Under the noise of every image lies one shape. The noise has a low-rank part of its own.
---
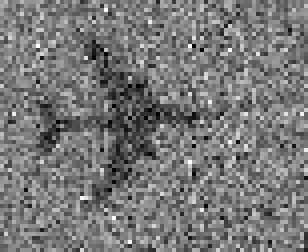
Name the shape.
airplane
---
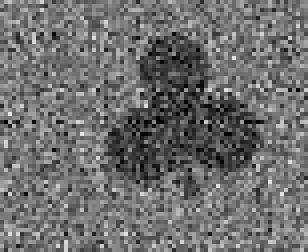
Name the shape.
club
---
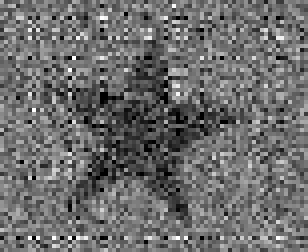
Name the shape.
star
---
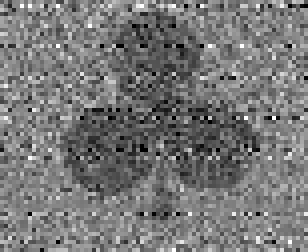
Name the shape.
club
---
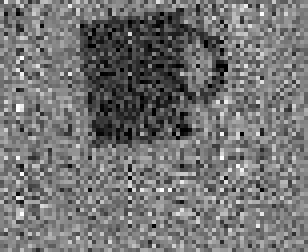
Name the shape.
cup
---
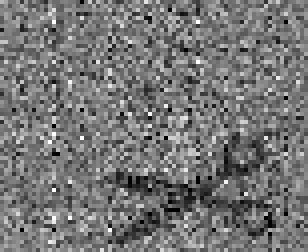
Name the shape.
pair of scissors
